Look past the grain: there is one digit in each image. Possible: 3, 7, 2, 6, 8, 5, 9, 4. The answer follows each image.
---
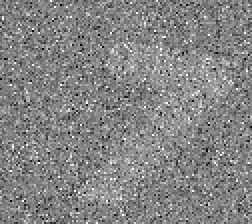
7
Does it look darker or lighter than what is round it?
lighter
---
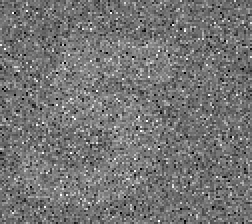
5
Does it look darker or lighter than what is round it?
lighter
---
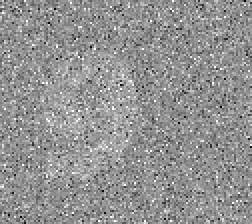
9
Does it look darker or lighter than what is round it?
lighter
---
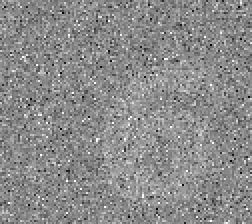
6
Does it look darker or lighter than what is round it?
lighter
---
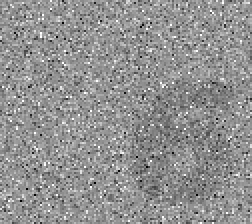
6
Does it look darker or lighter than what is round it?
darker
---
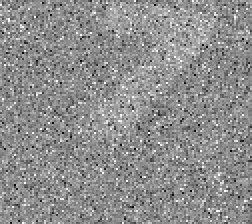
7
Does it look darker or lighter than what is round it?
lighter
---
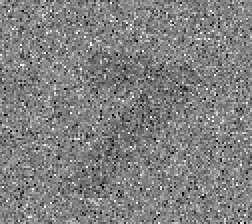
7
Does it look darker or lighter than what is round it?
darker
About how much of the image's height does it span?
two thirds
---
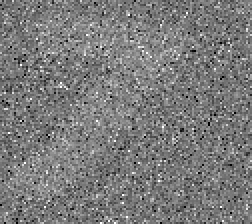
7
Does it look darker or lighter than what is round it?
lighter
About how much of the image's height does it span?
nearly all
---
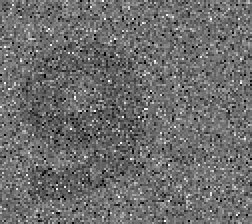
9
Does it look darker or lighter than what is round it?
darker
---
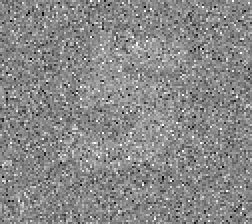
5
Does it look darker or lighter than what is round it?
lighter
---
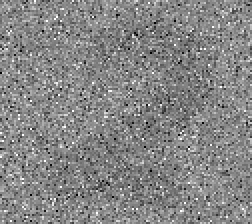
2
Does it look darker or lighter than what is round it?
darker
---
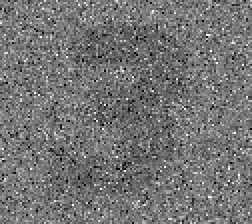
3
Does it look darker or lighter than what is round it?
darker
